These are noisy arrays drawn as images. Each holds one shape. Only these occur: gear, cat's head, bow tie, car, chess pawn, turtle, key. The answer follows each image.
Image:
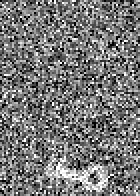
key
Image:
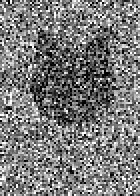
cat's head
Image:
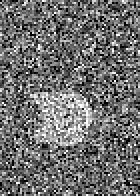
cat's head
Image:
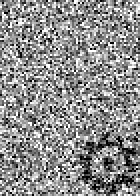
gear
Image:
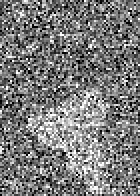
chess pawn
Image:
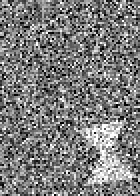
bow tie
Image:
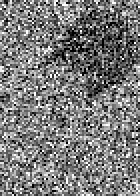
cat's head
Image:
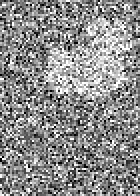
car
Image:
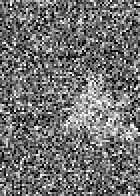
turtle
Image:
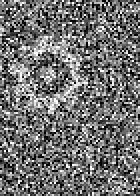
gear
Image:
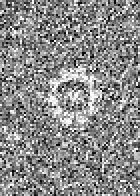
gear
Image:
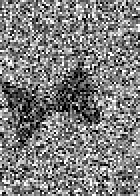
bow tie
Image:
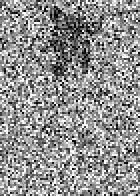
turtle
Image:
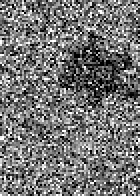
turtle
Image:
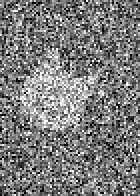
cat's head
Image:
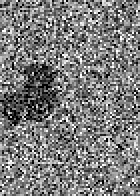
car
